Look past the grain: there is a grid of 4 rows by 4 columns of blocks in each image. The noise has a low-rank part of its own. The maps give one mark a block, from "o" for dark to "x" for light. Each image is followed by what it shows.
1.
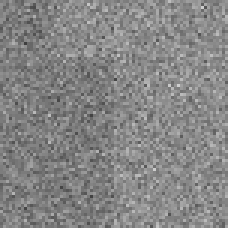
o x x x
o o x x
o o x x
o o x x
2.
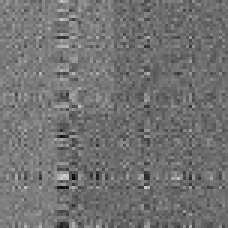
x x o o
x x o o
x o o o
x o o o
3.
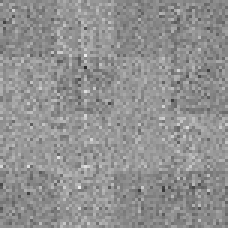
o x o o
x o x o
x x x x
o x o o
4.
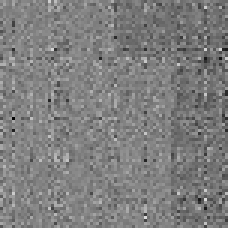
x x o o
x x x o
x x x o
x x x o
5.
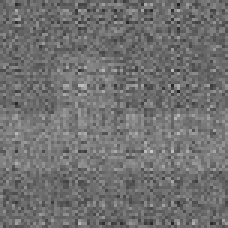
o o o o
o x o o
x x x x
o o o o
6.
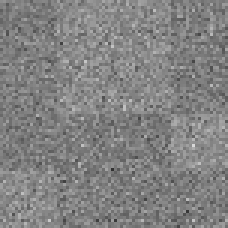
o x x o
o x x o
o o o x
x o o o
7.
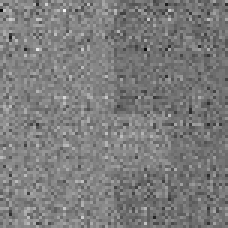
x x o o
x x o o
x x x o
x x o o
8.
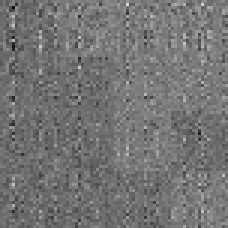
o x x x
o o x x
o o x o
o o o x
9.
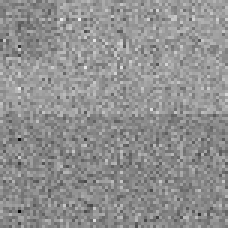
o x x x
x x x x
o o o o
o o o o
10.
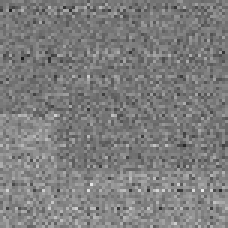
o o o o
o o o o
x o o o
x x x x
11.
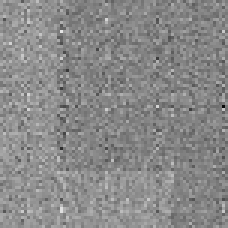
x o o o
x o o o
x o o o
x x x o
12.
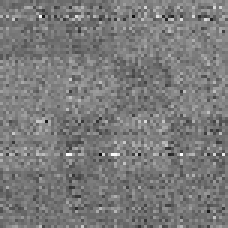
o o x x
x x o x
x o x o
o o o o
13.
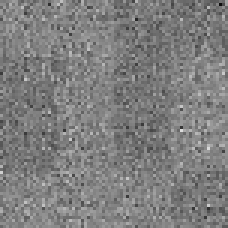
x x o o
o x o x
o x o x
x x x o
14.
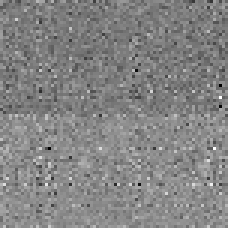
o o o o
o o o o
x x x x
x x x x
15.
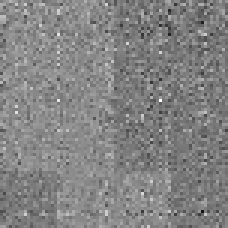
x x o o
x x o o
x x o o
o x x o
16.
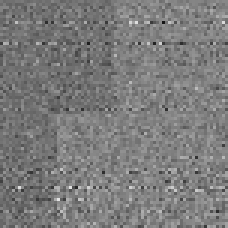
o o x x
o o x x
o x x x
o x x x
